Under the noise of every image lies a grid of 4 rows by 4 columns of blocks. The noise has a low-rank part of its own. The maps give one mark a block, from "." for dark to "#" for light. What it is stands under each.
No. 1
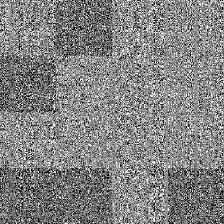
# . # #
. # # #
# # # #
. . # .
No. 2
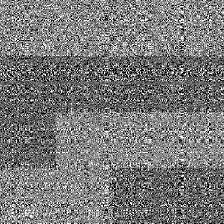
# # # #
. . . .
. # # #
# # . .
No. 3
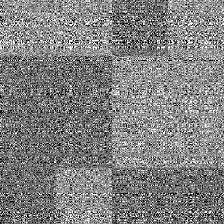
# # . #
. . # #
. . # #
. # . .
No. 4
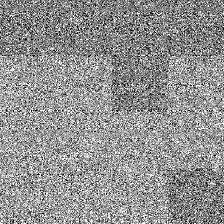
. . . .
# # . #
# # # #
# # # .
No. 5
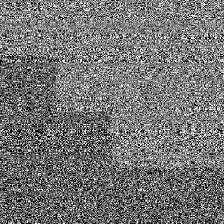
# # # #
. # # #
. . # #
. . . .
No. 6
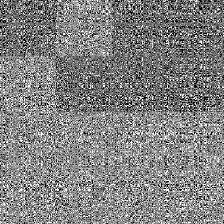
. # . .
# . . .
# # # #
# # # #
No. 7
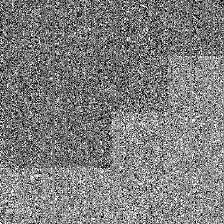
. . . .
. . . #
. . # #
# # # #
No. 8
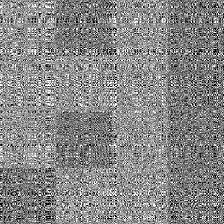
# . # .
# # # .
# . # .
. # # .
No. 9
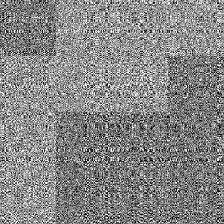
. # # #
# # # .
# . . .
# . . .
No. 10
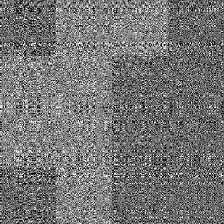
. # # .
# # . .
# # . .
. # . .
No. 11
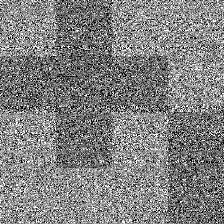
# . # #
. . . #
# . # .
# # # .
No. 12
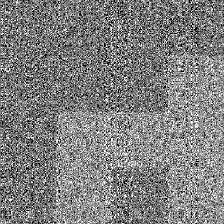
. . . .
. . . #
. # # #
. # . #
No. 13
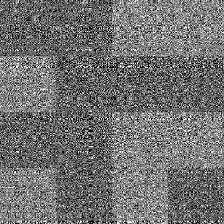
. . # #
# . . .
. . # #
# . # .
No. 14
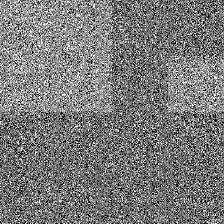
# # . .
# # . #
. . . .
. . . .
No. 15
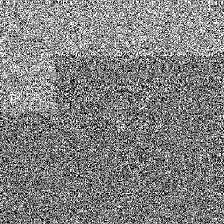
# # # #
# . . .
. . . .
. . . .
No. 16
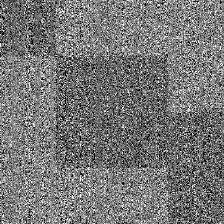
. # # #
# . . #
# . . .
# # # .
